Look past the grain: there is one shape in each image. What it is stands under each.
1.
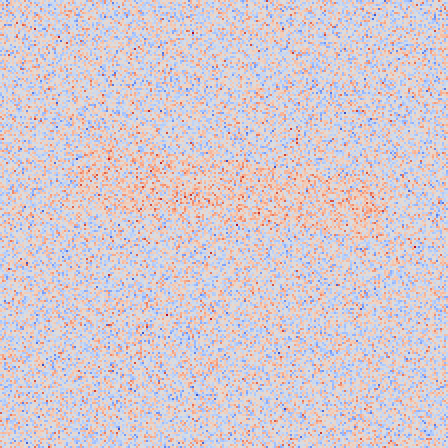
red bar
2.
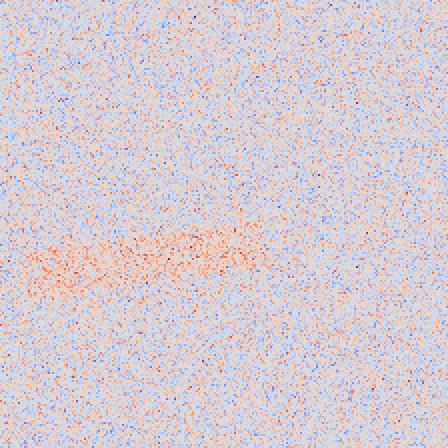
red bar
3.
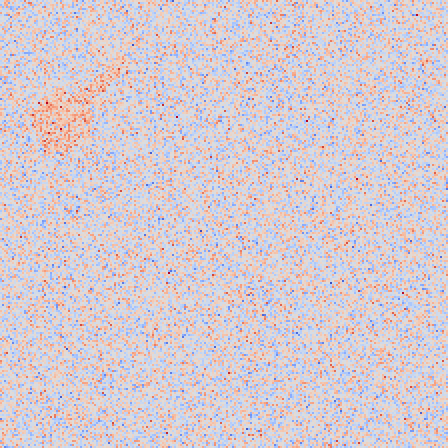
red lollipop, top left
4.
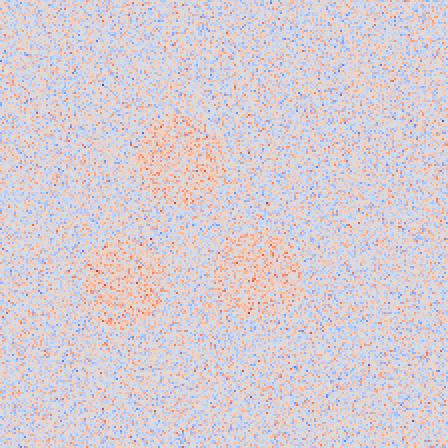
red three dots
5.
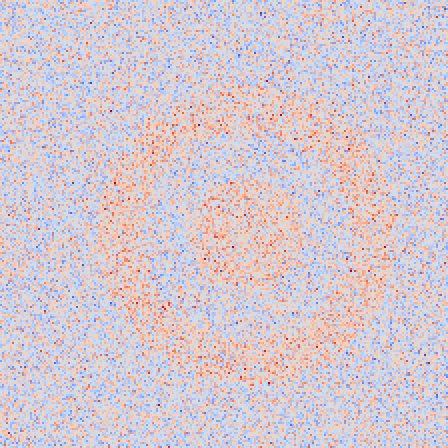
red bullseye
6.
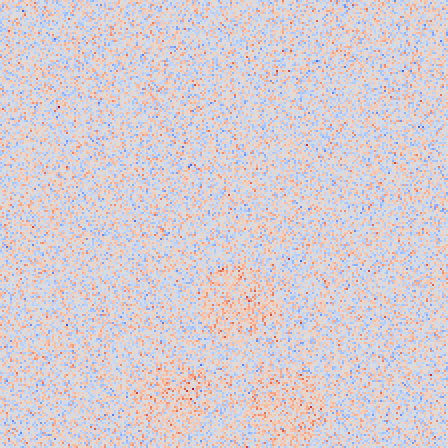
red three dots, bottom middle
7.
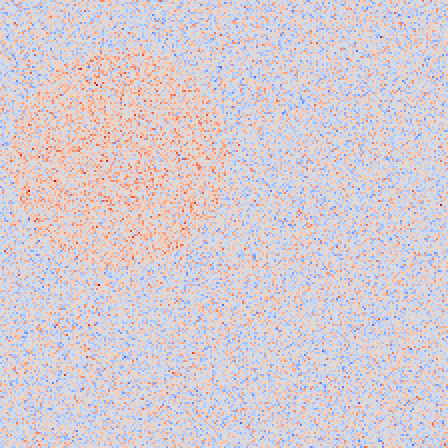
red disc
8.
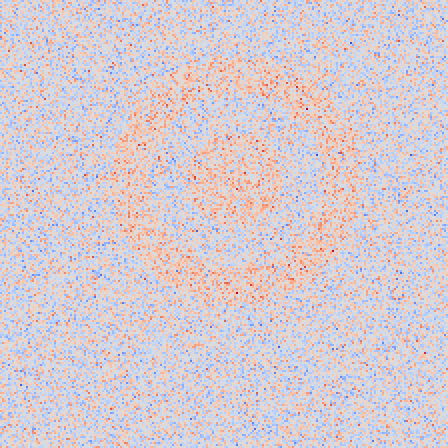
red bullseye
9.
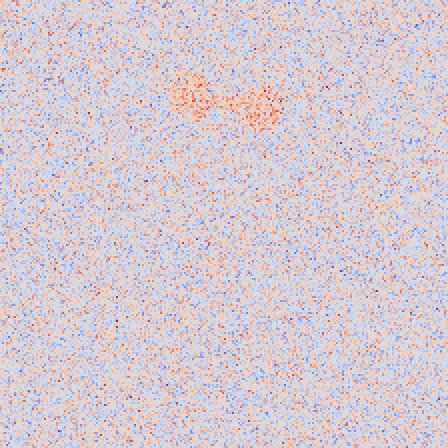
red dumbbell, top middle
